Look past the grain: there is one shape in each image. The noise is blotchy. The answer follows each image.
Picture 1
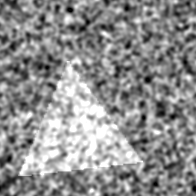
triangle
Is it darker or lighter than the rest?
lighter
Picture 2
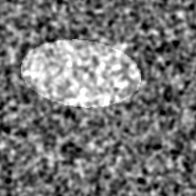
ellipse
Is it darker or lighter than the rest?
lighter
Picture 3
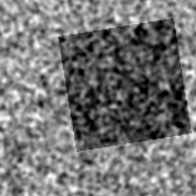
square
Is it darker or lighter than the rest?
darker
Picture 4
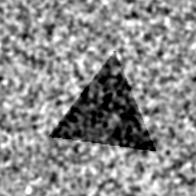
triangle
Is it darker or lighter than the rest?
darker
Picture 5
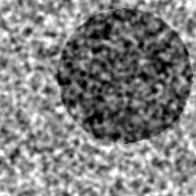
disc
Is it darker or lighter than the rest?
darker
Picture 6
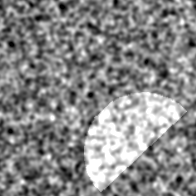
half disc
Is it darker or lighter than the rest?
lighter
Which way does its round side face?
up and left
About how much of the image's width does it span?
half
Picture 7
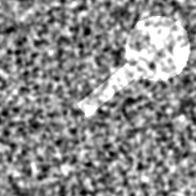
lollipop
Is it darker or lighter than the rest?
lighter
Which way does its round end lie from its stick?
up and right
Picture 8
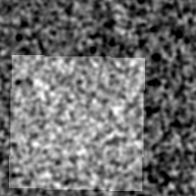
square
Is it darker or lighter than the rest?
lighter
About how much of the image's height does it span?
two thirds
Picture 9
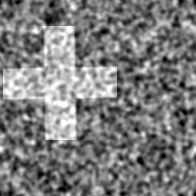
cross
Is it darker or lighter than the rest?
lighter
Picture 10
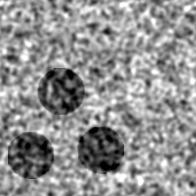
three dots
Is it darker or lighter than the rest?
darker
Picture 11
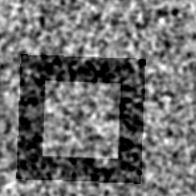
square frame
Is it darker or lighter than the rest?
darker
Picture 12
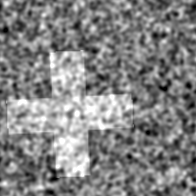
cross
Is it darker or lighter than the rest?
lighter
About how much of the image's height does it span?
two thirds
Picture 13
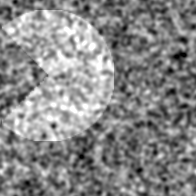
disc with a wedge cut out
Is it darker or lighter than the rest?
lighter
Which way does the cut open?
left
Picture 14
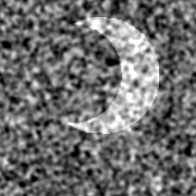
crescent
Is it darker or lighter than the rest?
lighter
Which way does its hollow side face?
left
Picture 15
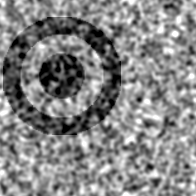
bullseye
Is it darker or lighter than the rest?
darker
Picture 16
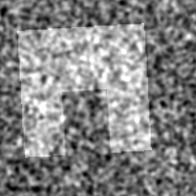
square with a notch
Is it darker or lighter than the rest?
lighter
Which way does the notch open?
down
